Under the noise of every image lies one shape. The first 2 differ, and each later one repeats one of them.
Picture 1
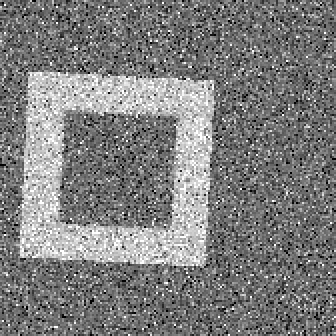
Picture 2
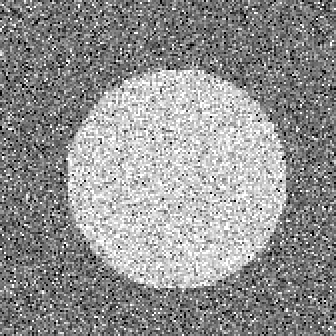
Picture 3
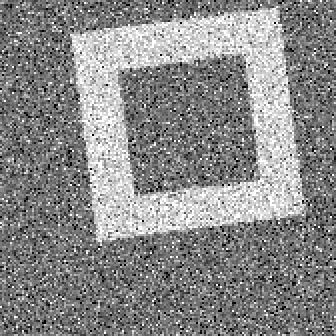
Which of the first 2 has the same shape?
1
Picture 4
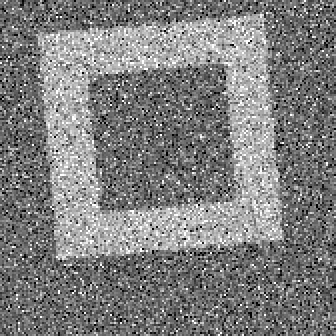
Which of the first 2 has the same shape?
1
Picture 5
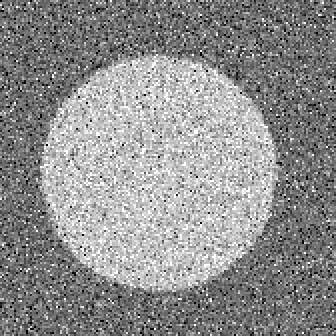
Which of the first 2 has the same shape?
2
